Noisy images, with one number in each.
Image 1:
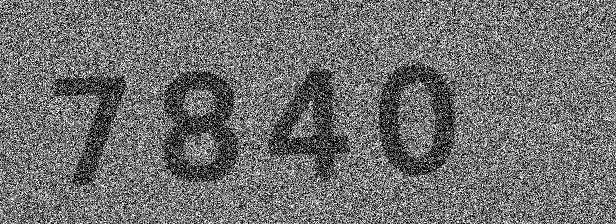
7840
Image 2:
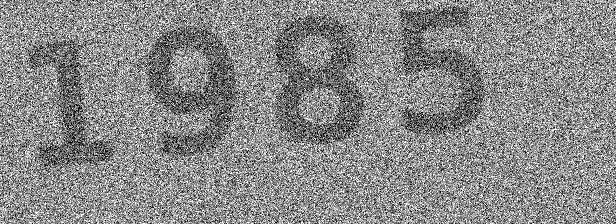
1985
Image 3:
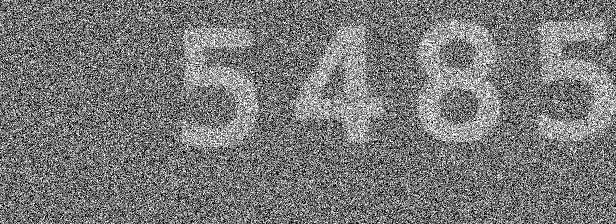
5485
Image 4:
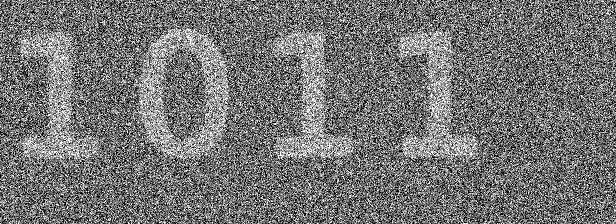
1011
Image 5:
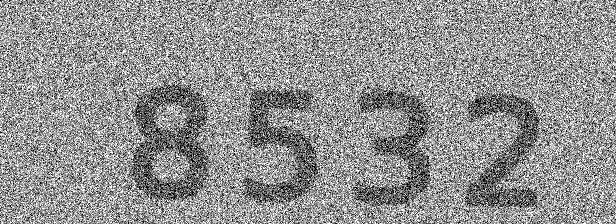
8532
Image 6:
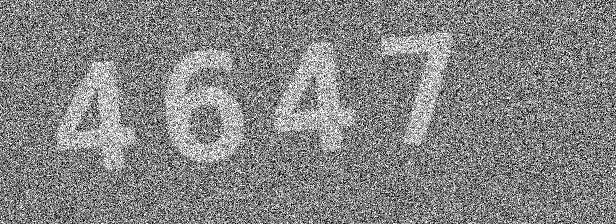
4647
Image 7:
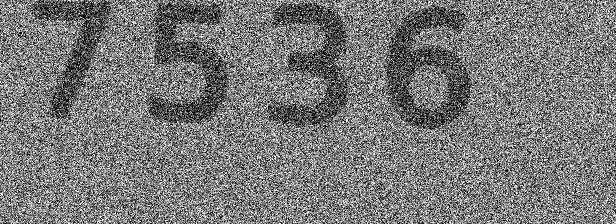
7536
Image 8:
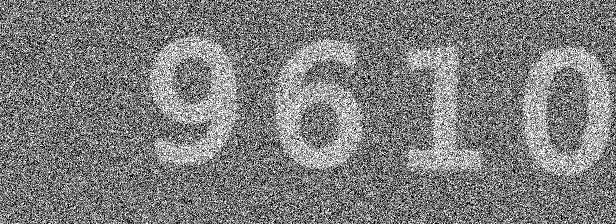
9610
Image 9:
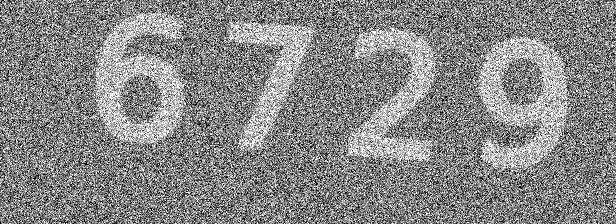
6729
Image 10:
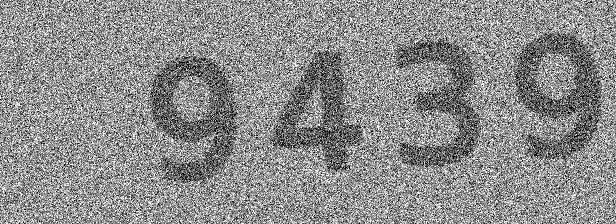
9439
